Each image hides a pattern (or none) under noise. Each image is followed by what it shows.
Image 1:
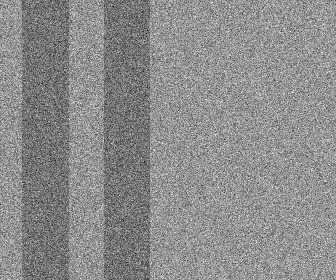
bands of columns
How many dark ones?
2
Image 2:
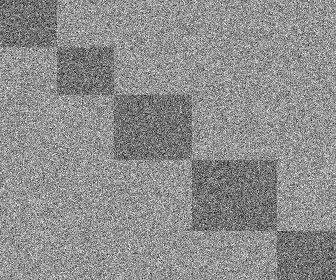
blocks along the diagonal
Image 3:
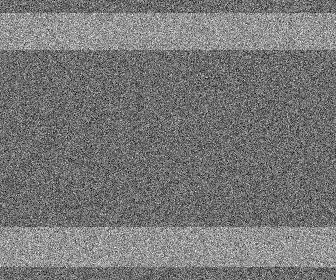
bands of rows
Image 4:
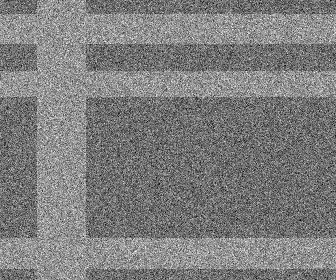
bands of rows crossing bands of columns
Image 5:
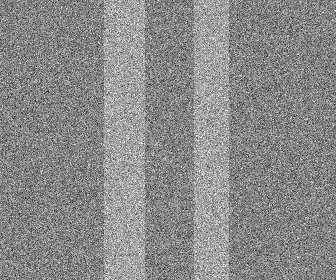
bands of columns
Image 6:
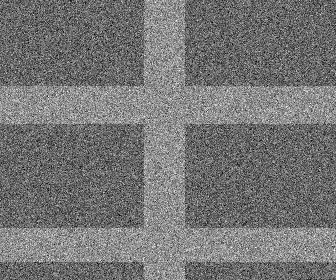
bands of rows crossing bands of columns
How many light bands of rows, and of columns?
2 and 1
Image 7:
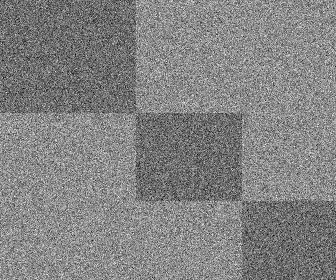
blocks along the diagonal
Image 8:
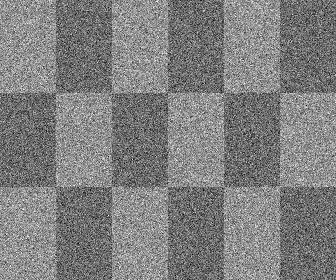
a checkerboard
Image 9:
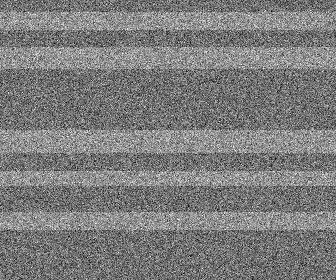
bands of rows
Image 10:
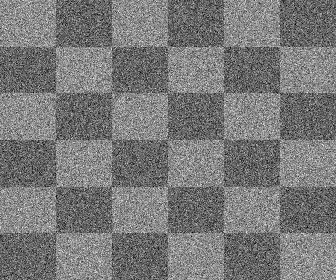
a checkerboard
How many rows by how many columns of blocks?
6 by 6
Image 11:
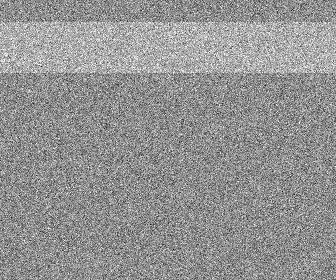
one band of rows
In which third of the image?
top
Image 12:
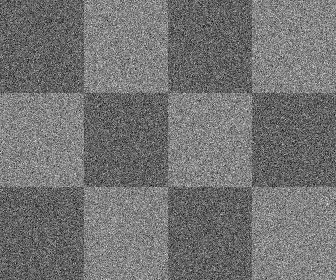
a checkerboard
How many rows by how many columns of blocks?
3 by 4
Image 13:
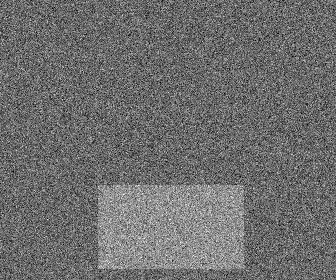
one block
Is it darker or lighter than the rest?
lighter
